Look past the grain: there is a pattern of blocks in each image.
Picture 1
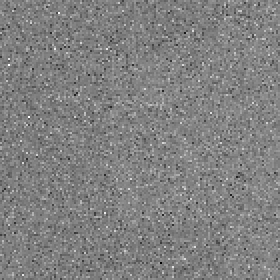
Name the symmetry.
top and bottom mirror each other
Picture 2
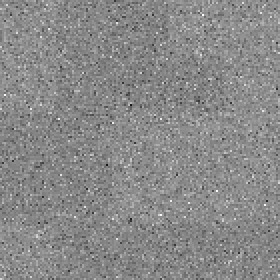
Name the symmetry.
no symmetry
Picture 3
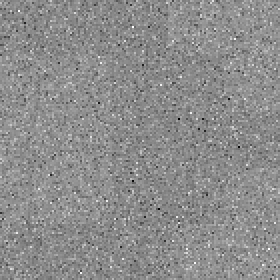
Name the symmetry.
top and bottom mirror each other
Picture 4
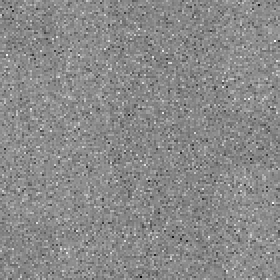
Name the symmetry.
top and bottom mirror each other
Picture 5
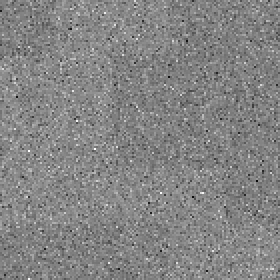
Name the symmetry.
no symmetry
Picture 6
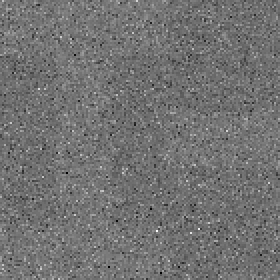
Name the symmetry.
top and bottom mirror each other
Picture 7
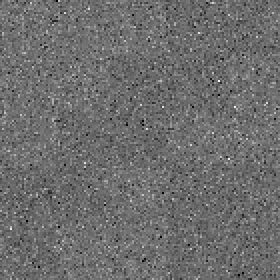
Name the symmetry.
mirrored about the diagonal from the top left
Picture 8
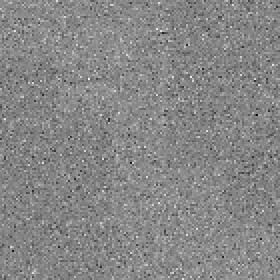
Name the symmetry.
the same after a half turn
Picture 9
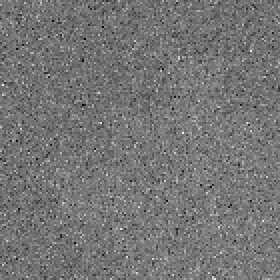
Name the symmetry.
mirrored about the diagonal from the top left
